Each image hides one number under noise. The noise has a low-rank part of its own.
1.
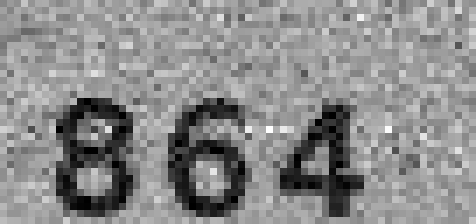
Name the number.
864
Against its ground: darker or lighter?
darker
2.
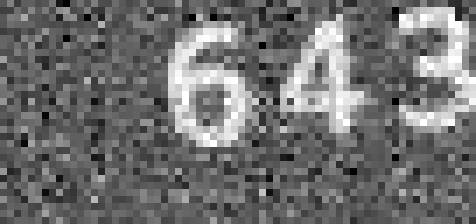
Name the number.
643
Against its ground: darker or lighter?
lighter
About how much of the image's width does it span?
two thirds
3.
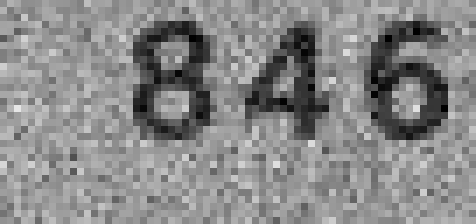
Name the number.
846
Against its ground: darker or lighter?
darker
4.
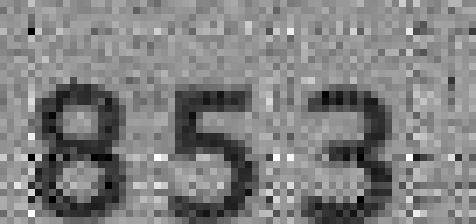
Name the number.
853
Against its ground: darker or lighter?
darker
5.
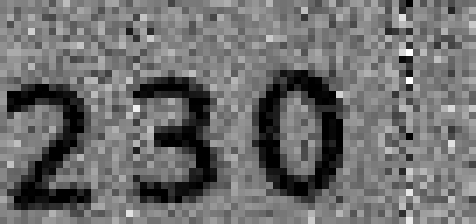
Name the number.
230
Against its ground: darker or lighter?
darker
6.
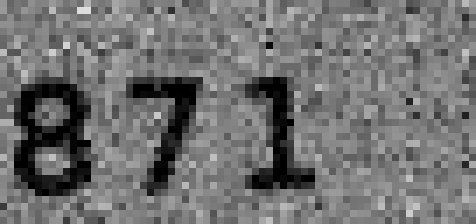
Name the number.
871
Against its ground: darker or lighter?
darker
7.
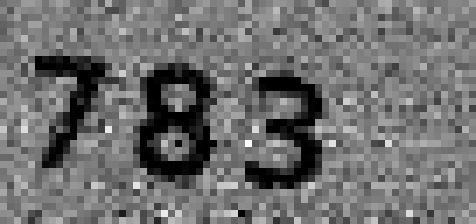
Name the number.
783
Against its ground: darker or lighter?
darker
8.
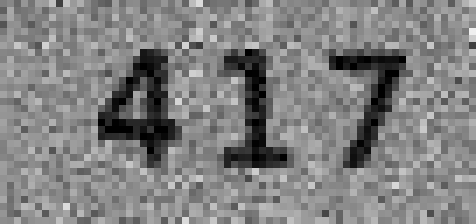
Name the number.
417
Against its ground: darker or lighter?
darker
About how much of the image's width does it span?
two thirds
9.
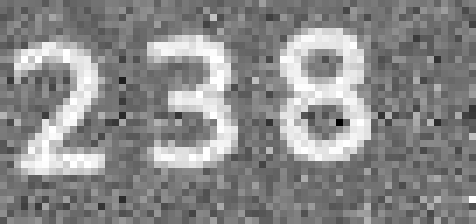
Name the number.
238
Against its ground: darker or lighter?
lighter
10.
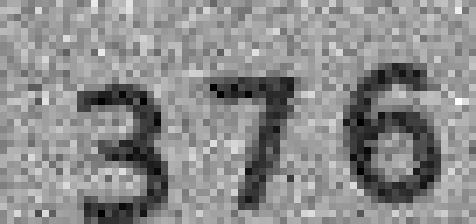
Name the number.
376
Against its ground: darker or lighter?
darker
